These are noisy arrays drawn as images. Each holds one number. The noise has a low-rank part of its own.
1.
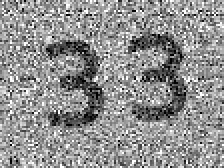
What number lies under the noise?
33
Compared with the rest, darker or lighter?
darker
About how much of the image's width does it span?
two thirds
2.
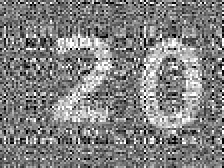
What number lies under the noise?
20
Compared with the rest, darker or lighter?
lighter
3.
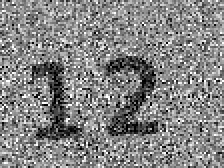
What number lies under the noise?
12
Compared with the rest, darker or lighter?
darker
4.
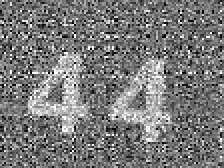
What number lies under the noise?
44
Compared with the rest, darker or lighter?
lighter
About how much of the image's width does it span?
two thirds
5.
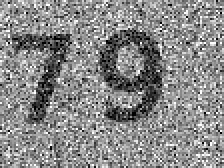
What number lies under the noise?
79
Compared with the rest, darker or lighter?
darker
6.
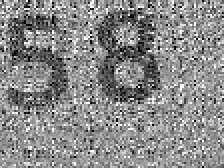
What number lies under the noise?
58
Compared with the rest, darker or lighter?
darker
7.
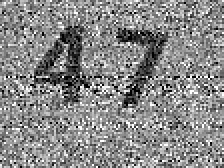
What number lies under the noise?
47
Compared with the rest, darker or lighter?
darker
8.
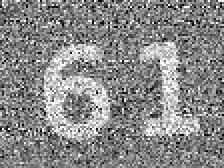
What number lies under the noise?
61
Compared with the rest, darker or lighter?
lighter
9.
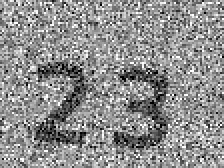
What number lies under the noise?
23
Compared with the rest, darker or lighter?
darker
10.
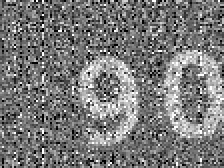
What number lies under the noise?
90
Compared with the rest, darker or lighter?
lighter
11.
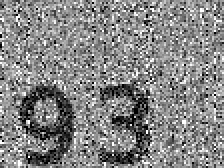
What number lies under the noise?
93
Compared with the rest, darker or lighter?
darker
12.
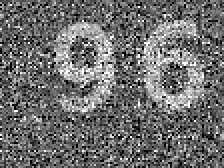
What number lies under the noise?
96
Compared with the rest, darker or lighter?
lighter
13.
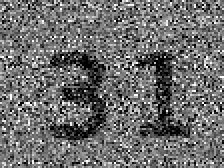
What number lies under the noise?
31
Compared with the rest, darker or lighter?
darker
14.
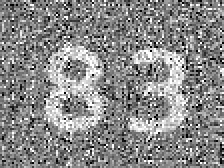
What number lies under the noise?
83
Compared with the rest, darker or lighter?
lighter
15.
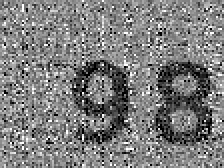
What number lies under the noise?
98
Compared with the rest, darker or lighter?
darker
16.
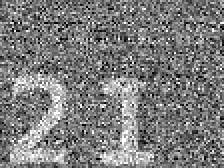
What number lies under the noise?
21
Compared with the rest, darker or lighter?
lighter
